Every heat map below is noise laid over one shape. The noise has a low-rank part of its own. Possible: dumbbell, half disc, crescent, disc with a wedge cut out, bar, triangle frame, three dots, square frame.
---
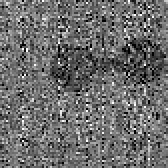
dark dumbbell
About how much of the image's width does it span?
two thirds
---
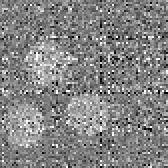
light three dots
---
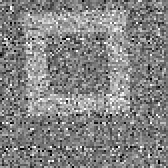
light square frame
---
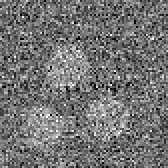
light three dots
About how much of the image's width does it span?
two thirds
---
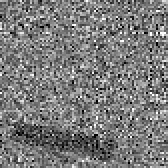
dark bar
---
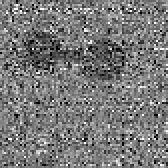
dark dumbbell
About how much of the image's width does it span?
two thirds
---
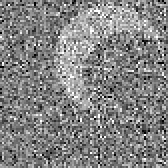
light crescent
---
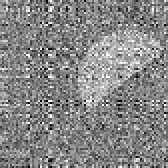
light half disc
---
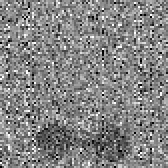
dark dumbbell
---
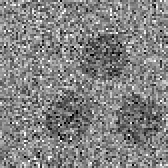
dark three dots
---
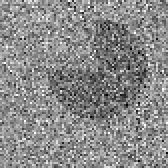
dark disc with a wedge cut out
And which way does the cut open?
up and left
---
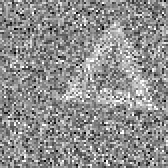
light triangle frame
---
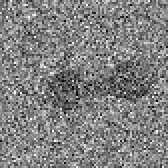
dark dumbbell
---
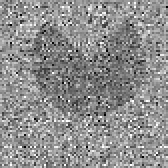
dark disc with a wedge cut out
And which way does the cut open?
up
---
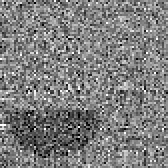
dark half disc
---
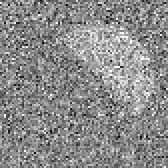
light half disc
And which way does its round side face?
up and right
